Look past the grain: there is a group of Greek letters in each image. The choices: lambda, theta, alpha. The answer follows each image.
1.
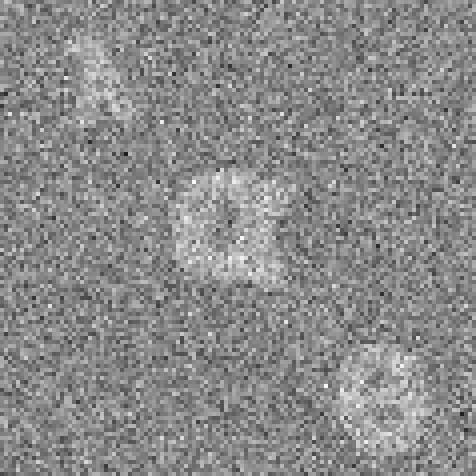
top left: lambda; centre: alpha; bottom right: theta
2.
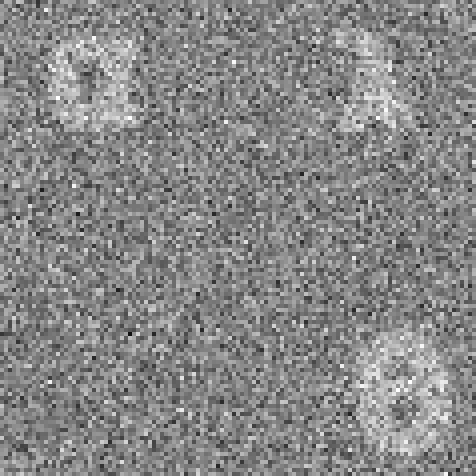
top left: alpha; top right: lambda; bottom right: theta
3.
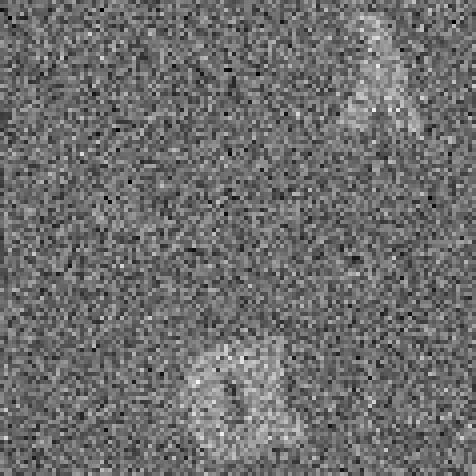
top right: lambda; bottom middle: alpha
